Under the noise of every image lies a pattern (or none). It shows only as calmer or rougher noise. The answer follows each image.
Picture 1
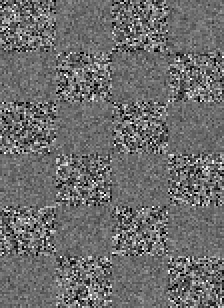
a checkerboard
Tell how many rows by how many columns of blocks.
6 by 4
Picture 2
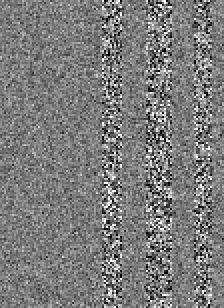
bands of columns
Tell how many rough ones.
3
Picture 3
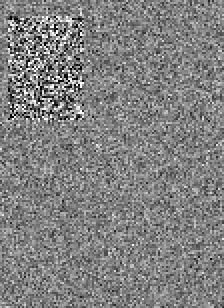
one block
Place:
top left
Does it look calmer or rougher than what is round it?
rougher
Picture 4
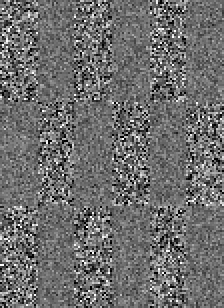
a checkerboard
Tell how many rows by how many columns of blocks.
3 by 6
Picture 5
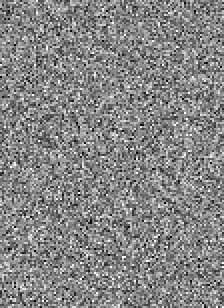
only noise
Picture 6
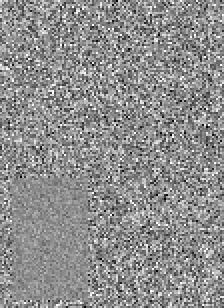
one block
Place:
bottom left
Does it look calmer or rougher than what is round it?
calmer
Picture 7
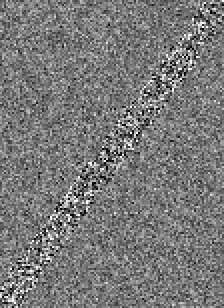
a diagonal band
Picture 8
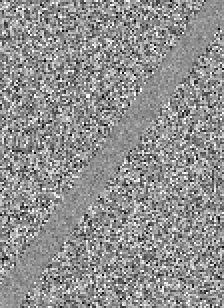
a diagonal band
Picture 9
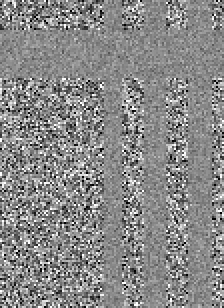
bands of rows crossing bands of columns
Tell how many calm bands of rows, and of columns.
1 and 3
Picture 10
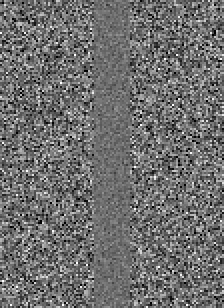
one band of columns
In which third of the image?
middle
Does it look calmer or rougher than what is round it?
calmer
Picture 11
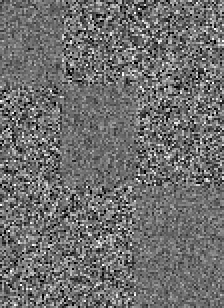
blocks along the diagonal
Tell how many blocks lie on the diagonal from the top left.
3
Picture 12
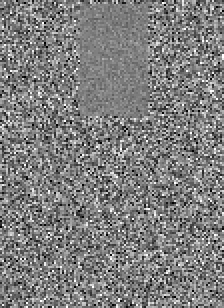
one block
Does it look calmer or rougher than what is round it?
calmer
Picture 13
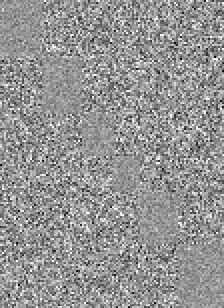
blocks along the diagonal
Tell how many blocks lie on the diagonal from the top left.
6
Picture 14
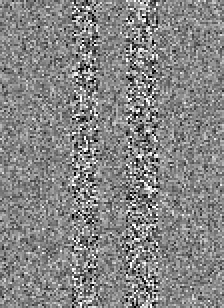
bands of columns
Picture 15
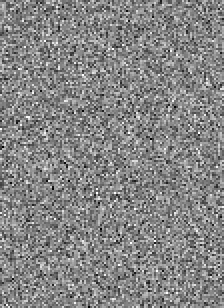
only noise
